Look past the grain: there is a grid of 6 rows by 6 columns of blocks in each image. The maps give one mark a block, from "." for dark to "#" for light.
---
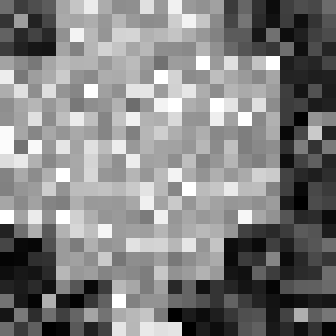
. # # # . .
# # # # # .
# # # # # .
# # # # # .
. # # # . .
. . # . . .
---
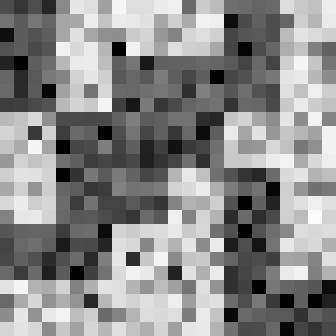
. # # # . #
. # . . . #
# . . . # #
# . . # . #
. . # # . #
# # # # . .
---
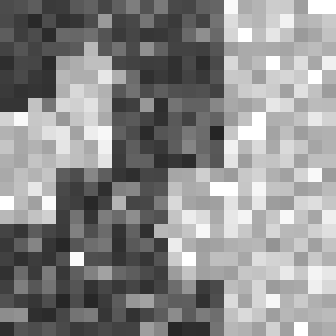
. . . . # #
. # . . # #
# # . . # #
# . . # # #
. . . # # #
. . . . # #
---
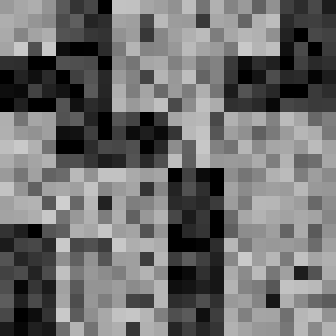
# . # # # .
. . # # . .
# . . # # #
# # # . # #
. # # . # #
. # # . # #
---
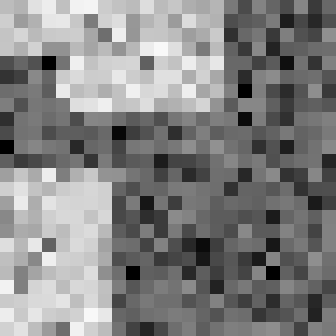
# # # # . .
. # # # . .
. . . . . .
# # . . . .
# # . . . .
# # . . . .
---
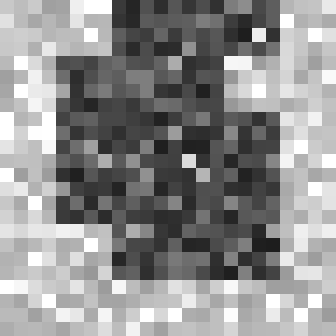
# # . . . #
# . . . # #
# . . . . #
# . . . . #
# # . . . #
# # # # # #
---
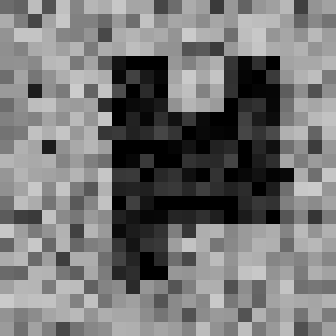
# # # # # #
# # . # . #
# # . . . #
# # . . . #
# # . # # #
# # # # # #
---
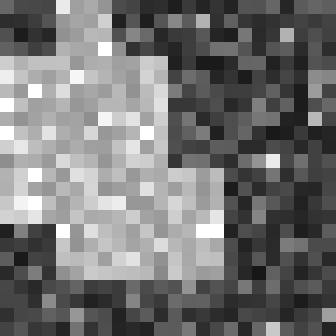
. # . . . .
# # # . . .
# # # . . .
# # # # . .
. # # # . .
. . . . . .
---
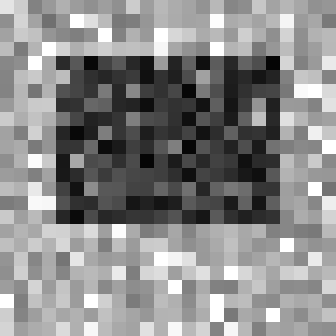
# # # # # #
# . . . . #
# . . . . #
# . . . . #
# # # # # #
# # # # # #
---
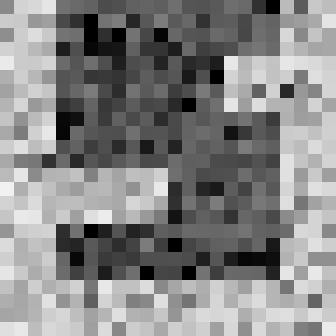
# . . . . #
# . . . # #
# . . . . #
# # # . . #
# . . . . #
# # # # # #
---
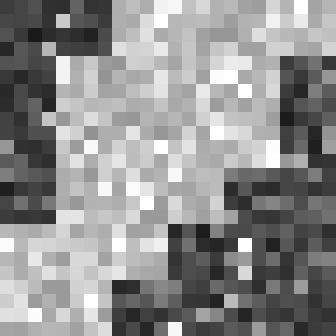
. . # # # #
. # # # # .
. # # # # .
. # # # . .
# # # . . .
# # . . . .
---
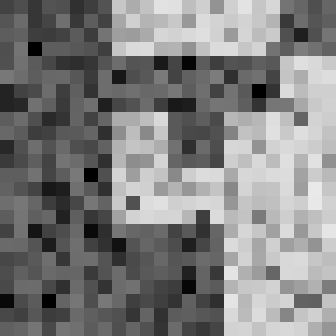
. . # # # .
. . . . . #
. . # . # #
. . # # # #
. . . . # #
. . . . # #
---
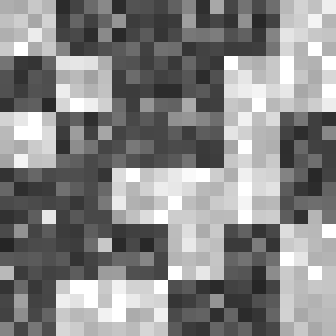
# . . . . #
. # . . # #
# . . . # .
. . # # # .
. . . # . #
. # # . . #
